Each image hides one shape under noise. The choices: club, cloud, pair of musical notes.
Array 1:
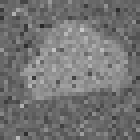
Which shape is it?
cloud
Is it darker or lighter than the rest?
lighter
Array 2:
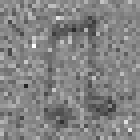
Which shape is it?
pair of musical notes
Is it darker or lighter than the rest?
darker
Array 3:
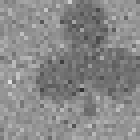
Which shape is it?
club
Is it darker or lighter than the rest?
darker
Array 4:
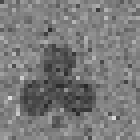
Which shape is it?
club
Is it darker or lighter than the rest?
darker
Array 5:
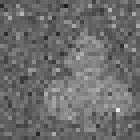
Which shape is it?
club
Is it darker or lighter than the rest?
lighter
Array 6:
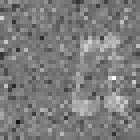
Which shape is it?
pair of musical notes
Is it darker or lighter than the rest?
lighter
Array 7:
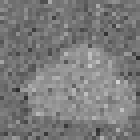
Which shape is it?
cloud
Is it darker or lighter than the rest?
lighter
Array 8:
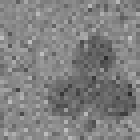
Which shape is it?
club
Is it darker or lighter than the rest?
darker
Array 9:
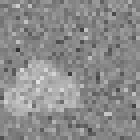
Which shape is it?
cloud
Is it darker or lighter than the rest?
lighter
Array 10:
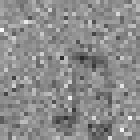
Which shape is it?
pair of musical notes
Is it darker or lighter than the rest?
darker
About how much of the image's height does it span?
two thirds
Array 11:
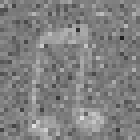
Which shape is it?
pair of musical notes
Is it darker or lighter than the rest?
lighter
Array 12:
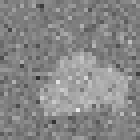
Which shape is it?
cloud
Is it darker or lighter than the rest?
lighter
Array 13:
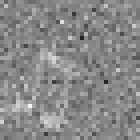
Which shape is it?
pair of musical notes
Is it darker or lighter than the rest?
lighter
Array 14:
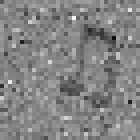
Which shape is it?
pair of musical notes
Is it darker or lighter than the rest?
darker
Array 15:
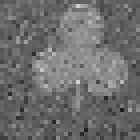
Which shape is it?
club
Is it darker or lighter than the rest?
lighter
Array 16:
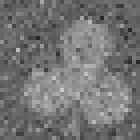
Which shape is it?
club
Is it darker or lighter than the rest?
lighter
